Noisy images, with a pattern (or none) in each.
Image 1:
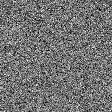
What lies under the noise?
only noise
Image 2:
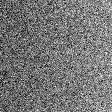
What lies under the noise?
a smooth slope
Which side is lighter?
right
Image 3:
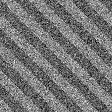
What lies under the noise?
diagonal stripes
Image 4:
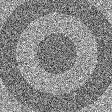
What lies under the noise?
rings round one point
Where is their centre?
centre
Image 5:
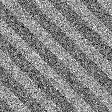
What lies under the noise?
diagonal stripes
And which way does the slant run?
top left to bottom right
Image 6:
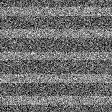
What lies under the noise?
horizontal stripes
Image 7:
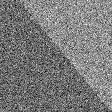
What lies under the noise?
a sharp edge
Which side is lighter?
top right
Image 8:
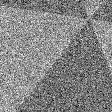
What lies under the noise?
spokes from one point
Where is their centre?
top right
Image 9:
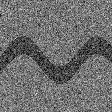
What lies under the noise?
a wavy band
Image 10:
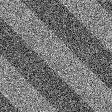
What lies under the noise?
diagonal stripes
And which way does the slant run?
top left to bottom right
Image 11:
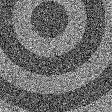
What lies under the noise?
rings round one point
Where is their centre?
top middle
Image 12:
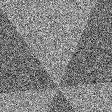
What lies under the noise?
spokes from one point
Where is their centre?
bottom middle
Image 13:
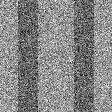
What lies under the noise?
vertical stripes
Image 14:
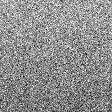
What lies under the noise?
a smooth slope
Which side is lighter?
top
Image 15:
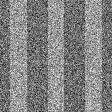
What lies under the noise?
vertical stripes
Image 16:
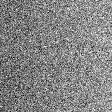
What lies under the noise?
a smooth slope
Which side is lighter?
right
